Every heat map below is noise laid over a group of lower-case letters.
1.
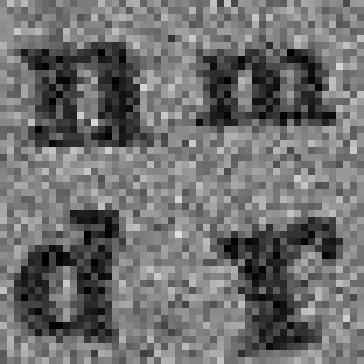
top left: dark n; top right: dark m; bottom left: dark d; bottom right: dark r
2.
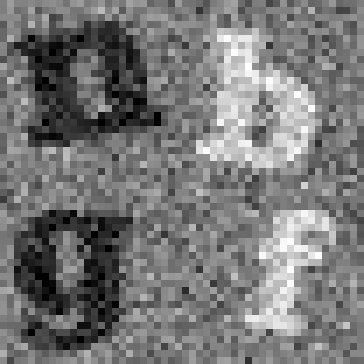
top left: dark n; top right: light b; bottom left: dark g; bottom right: light f
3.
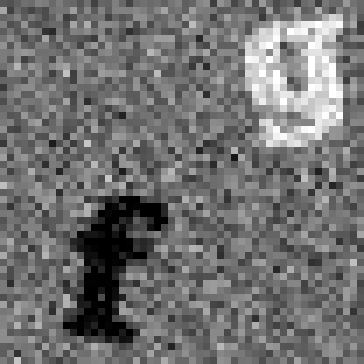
top right: light g; bottom left: dark f
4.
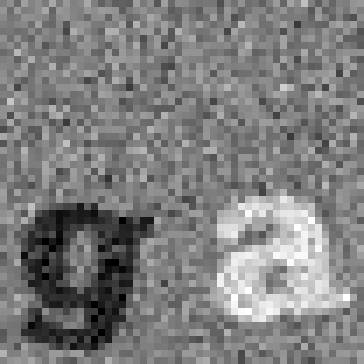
bottom left: dark g; bottom right: light a
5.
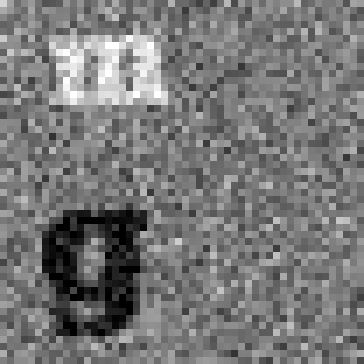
top left: light m; bottom left: dark g
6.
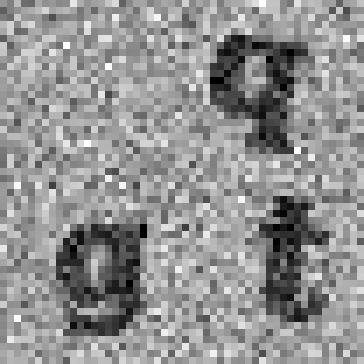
top right: dark q; bottom left: dark g; bottom right: dark t
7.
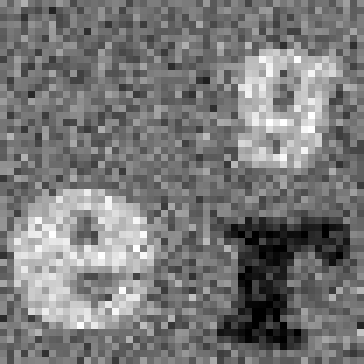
top right: light g; bottom left: light e; bottom right: dark r
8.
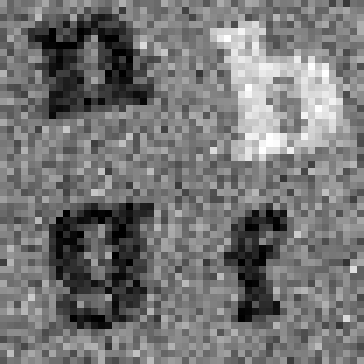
top left: dark n; top right: light b; bottom left: dark g; bottom right: dark f
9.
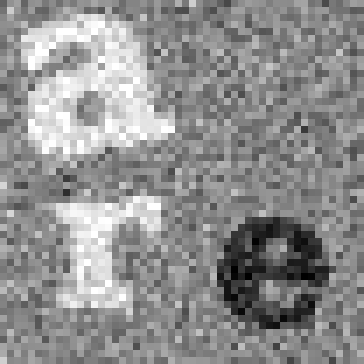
top left: light a; bottom left: light r; bottom right: dark e
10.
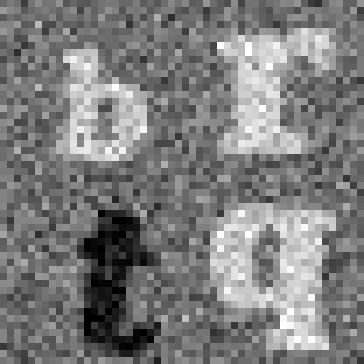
top left: light b; top right: light r; bottom left: dark t; bottom right: light q
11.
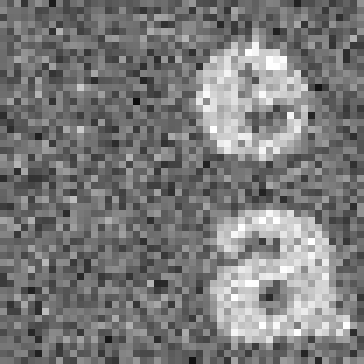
top right: light e; bottom right: light a
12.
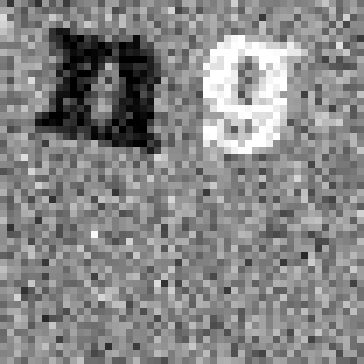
top left: dark n; top right: light g
